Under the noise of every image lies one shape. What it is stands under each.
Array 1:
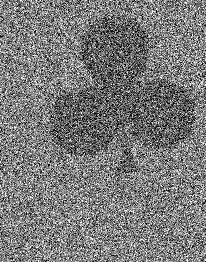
club
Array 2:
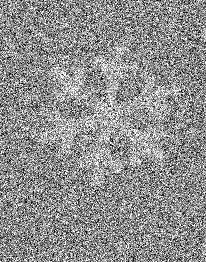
snowflake
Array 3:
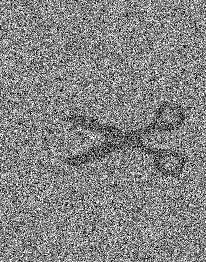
pair of scissors
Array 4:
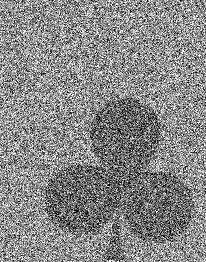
club
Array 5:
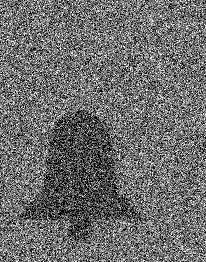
bell
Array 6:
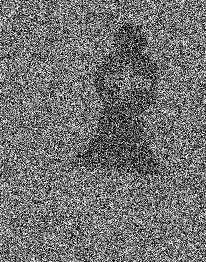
chess bishop
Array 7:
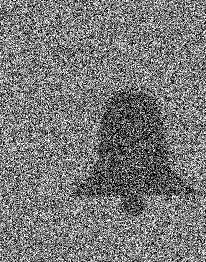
bell
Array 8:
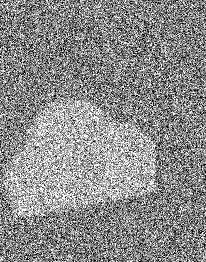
cloud
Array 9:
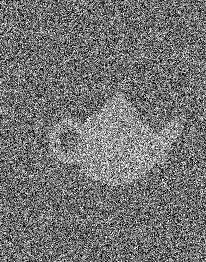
teapot
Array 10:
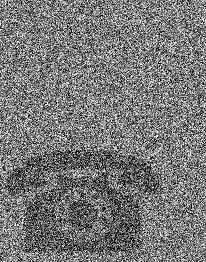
telephone
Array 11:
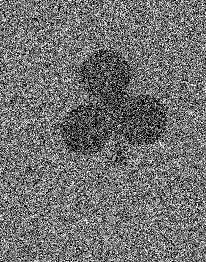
club
